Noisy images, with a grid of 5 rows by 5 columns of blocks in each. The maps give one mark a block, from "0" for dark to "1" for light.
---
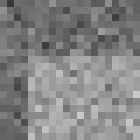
0 0 0 0 0
0 0 0 0 0
0 1 1 1 1
0 1 1 1 1
0 1 1 1 1
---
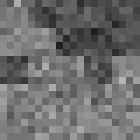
1 0 0 0 0
1 1 0 0 0
0 1 1 0 1
1 1 1 1 1
1 1 1 1 1
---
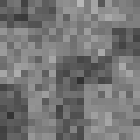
0 0 1 1 1
1 1 1 1 0
1 1 0 0 1
0 1 0 1 1
0 1 0 1 1
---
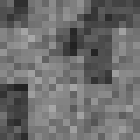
0 1 1 0 0
1 1 0 0 1
1 1 1 0 1
0 1 1 1 1
0 1 1 1 1
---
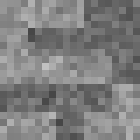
1 1 1 0 0
1 0 0 0 0
1 1 1 1 0
0 0 0 0 1
1 1 0 1 1
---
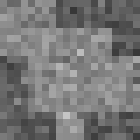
1 1 0 0 0
1 1 1 1 0
0 1 1 1 1
0 1 1 1 1
0 0 1 0 0
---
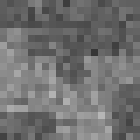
0 0 0 0 0
1 0 0 0 0
1 1 0 1 1
1 1 1 1 0
0 0 1 1 0
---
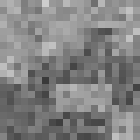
1 1 1 1 1
1 1 1 0 1
1 0 0 0 0
0 0 1 1 0
0 0 0 0 1
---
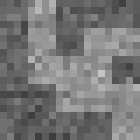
0 1 0 0 0
0 1 0 1 1
0 1 1 1 0
0 0 1 1 1
0 0 0 0 1
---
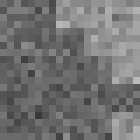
0 0 1 1 1
0 0 0 1 1
0 0 0 0 1
0 0 0 0 0
0 0 0 0 1
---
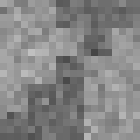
1 1 0 0 0
1 1 1 0 1
1 1 0 1 1
1 0 0 1 1
0 0 0 1 1
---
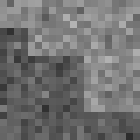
1 1 1 1 1
0 1 1 1 1
0 0 0 1 1
0 0 0 1 1
0 0 0 0 0
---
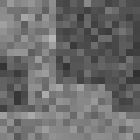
1 1 0 0 0
1 1 0 0 0
0 1 0 0 0
0 1 1 1 0
1 1 1 1 1
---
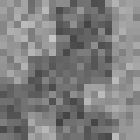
1 1 0 0 1
1 1 0 0 1
1 0 0 0 1
0 0 0 1 1
0 1 0 0 1
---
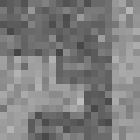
0 0 0 0 1
0 0 0 0 1
1 1 0 0 1
1 1 1 0 1
1 0 0 0 1
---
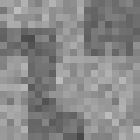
1 1 1 0 0
0 0 1 0 0
1 0 1 1 1
1 0 1 1 1
1 0 0 1 1
